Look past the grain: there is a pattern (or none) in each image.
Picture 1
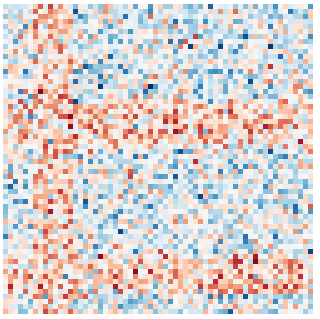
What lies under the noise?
bands of rows crossing bands of columns
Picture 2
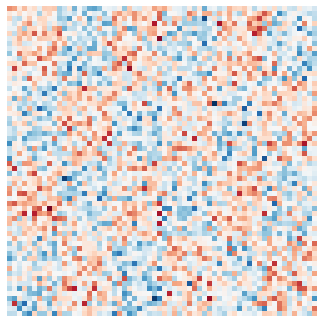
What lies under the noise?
a checkerboard
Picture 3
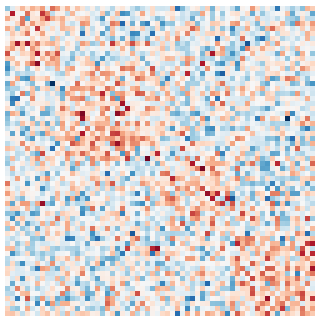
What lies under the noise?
blocks along the diagonal
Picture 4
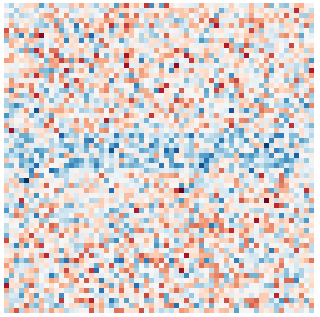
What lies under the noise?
one band of rows
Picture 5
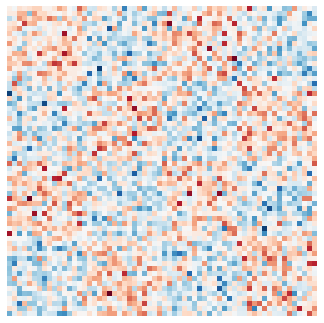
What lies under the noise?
a checkerboard
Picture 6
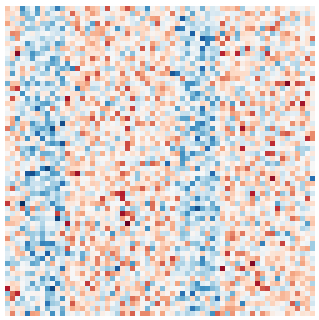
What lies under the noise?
bands of columns
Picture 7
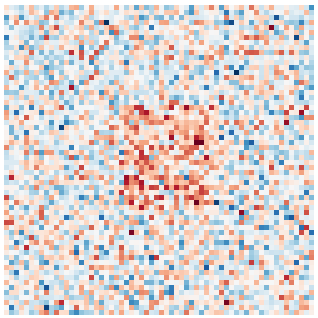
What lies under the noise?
one block
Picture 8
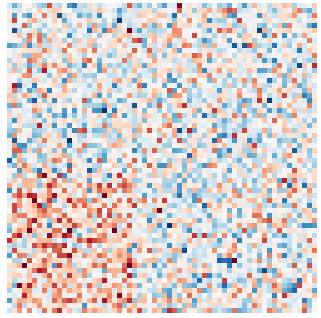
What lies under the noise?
one block
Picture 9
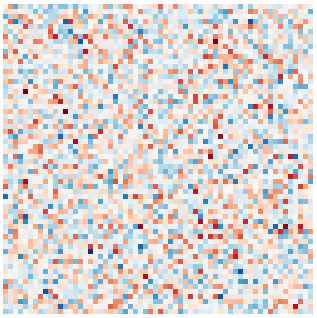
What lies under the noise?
only noise
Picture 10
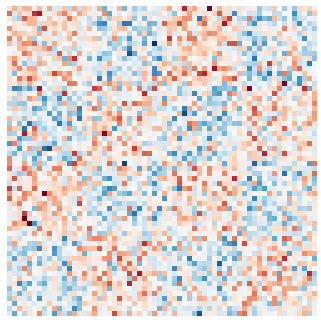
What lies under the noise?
a checkerboard
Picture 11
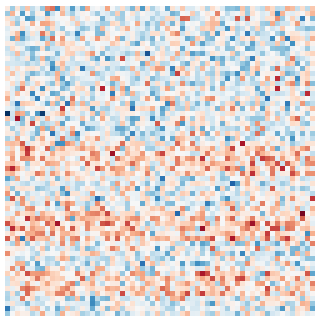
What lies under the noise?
bands of rows
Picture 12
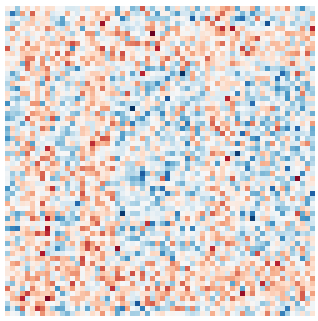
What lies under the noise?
bands of rows crossing bands of columns
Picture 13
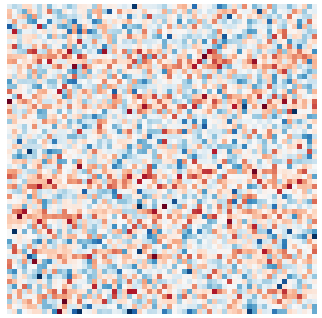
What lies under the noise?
bands of rows
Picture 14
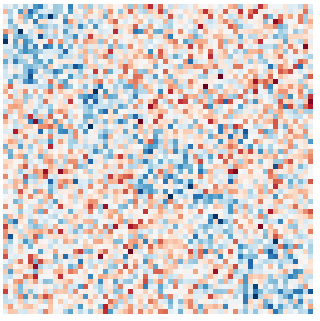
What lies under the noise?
blocks along the diagonal
